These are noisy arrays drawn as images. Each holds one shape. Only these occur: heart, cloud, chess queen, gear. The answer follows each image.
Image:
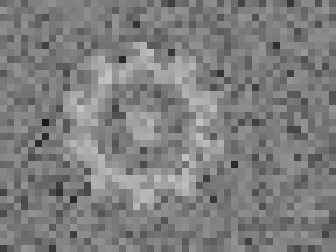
gear
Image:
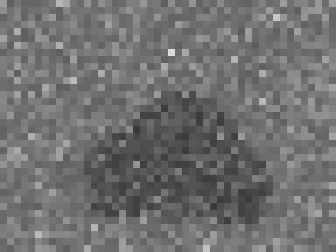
cloud
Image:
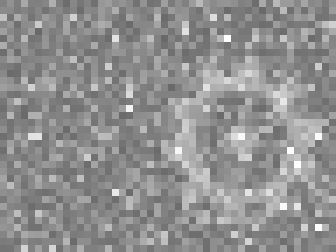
gear
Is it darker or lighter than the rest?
lighter
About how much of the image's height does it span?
two thirds
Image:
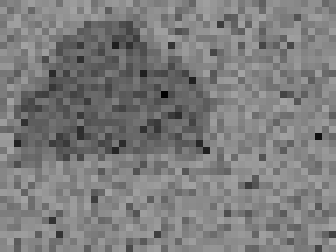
cloud
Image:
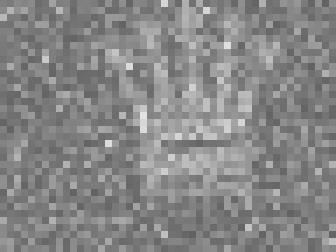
chess queen
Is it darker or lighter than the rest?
lighter
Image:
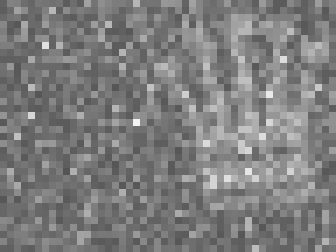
chess queen
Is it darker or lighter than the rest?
lighter
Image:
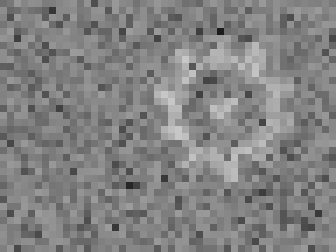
gear
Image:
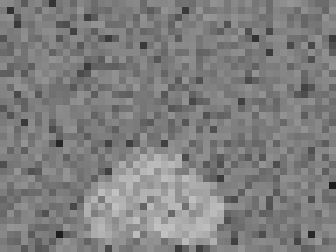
cloud
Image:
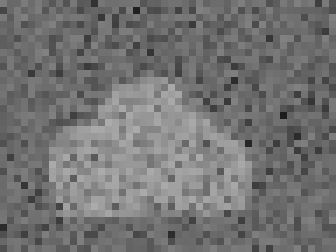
cloud
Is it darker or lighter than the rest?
lighter
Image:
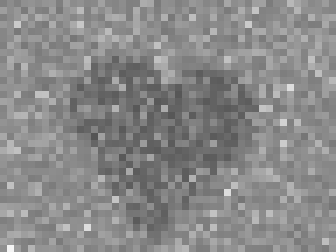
heart
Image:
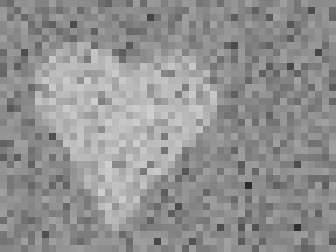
heart
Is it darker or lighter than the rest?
lighter
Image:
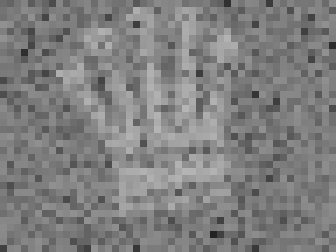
chess queen
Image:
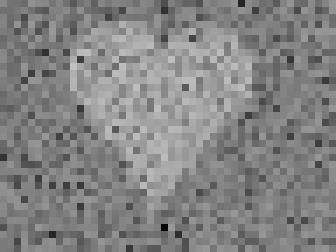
heart
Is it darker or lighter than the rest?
lighter
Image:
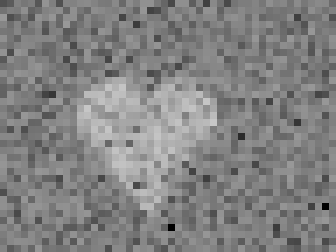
heart
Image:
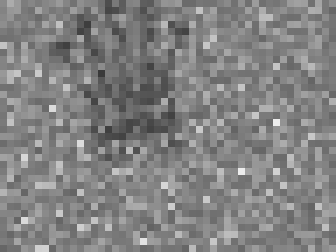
chess queen
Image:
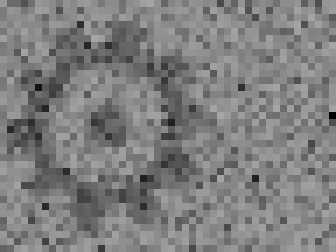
gear
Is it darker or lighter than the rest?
darker
